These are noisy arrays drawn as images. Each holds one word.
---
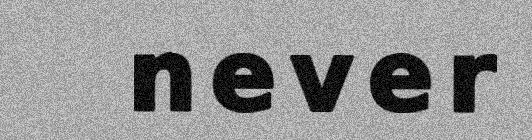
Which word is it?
never
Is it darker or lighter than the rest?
darker
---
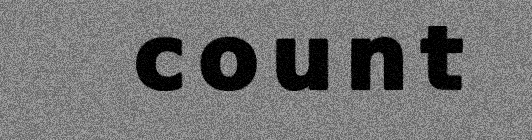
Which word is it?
count
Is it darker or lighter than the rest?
darker
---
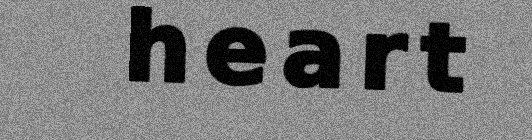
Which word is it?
heart
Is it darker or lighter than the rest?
darker
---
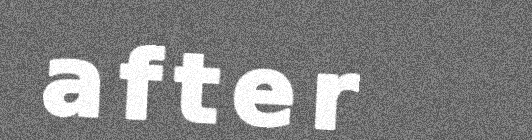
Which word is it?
after
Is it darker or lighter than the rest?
lighter
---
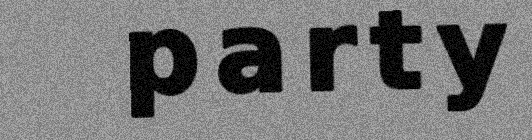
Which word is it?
party
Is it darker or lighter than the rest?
darker
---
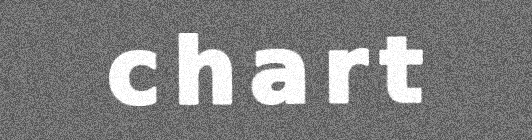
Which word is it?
chart
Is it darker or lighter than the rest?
lighter
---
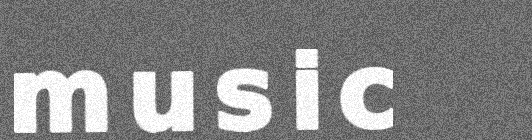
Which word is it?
music
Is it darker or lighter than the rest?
lighter
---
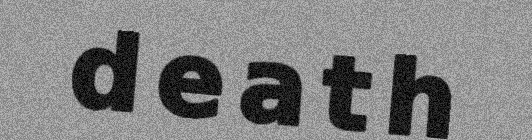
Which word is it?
death
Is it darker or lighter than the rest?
darker
